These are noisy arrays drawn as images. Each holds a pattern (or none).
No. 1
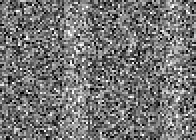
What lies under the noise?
bands of columns
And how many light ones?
2
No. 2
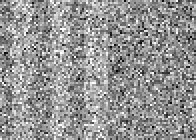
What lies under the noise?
bands of columns
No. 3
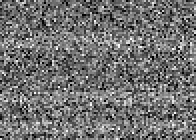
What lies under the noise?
bands of rows
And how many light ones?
3
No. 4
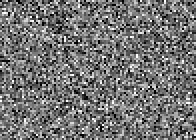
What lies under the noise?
only noise
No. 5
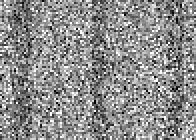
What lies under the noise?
bands of columns
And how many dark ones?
3
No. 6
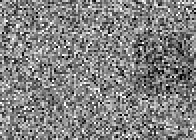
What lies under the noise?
one block
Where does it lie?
middle right
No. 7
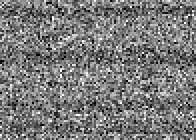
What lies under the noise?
bands of rows
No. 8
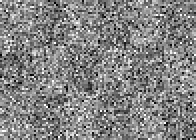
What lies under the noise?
a checkerboard
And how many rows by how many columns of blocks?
3 by 6
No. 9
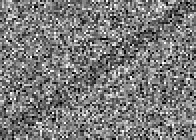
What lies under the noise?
a diagonal band
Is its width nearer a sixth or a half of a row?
a sixth
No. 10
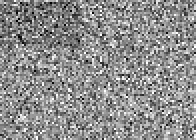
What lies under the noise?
one block
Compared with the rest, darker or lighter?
darker
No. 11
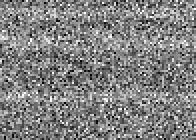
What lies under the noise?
bands of rows
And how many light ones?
3
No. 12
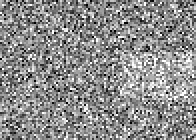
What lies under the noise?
one block
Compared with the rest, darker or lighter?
lighter
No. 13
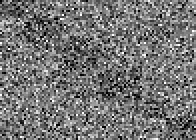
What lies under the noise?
blocks along the diagonal
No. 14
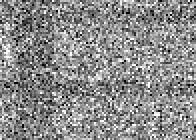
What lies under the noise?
bands of rows crossing bands of columns
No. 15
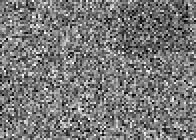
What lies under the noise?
one block
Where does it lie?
top right
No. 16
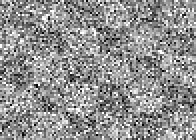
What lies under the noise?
a checkerboard
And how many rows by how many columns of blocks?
5 by 6
